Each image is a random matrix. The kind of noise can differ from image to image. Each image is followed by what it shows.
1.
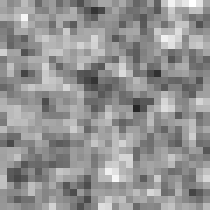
blotchy
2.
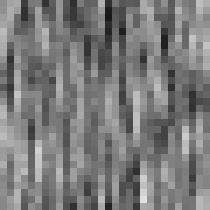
streaked along the columns
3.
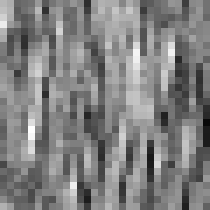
streaked along the columns
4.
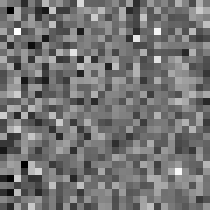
low rank plus noise
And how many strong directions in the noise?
five to eight
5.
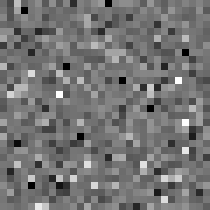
heavy tails
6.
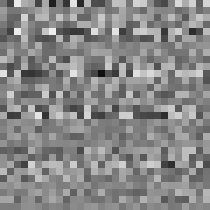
rows of uneven size
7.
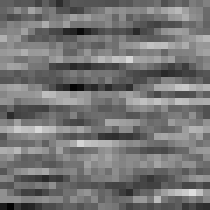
streaked along the rows
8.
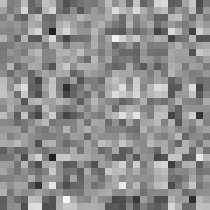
low rank plus noise
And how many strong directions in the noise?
one
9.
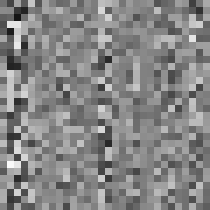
columns of uneven size
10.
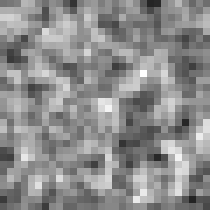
blotchy
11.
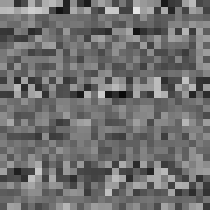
rows of uneven size
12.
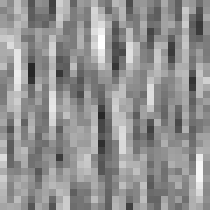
streaked along the columns
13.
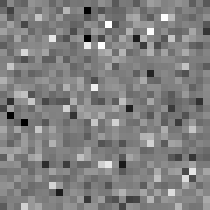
heavy tails
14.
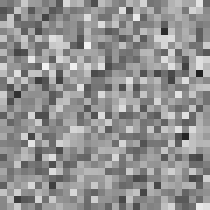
independent entries
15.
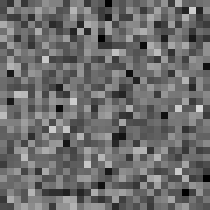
independent entries
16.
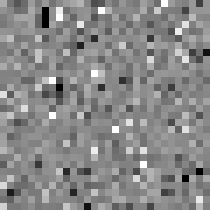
heavy tails
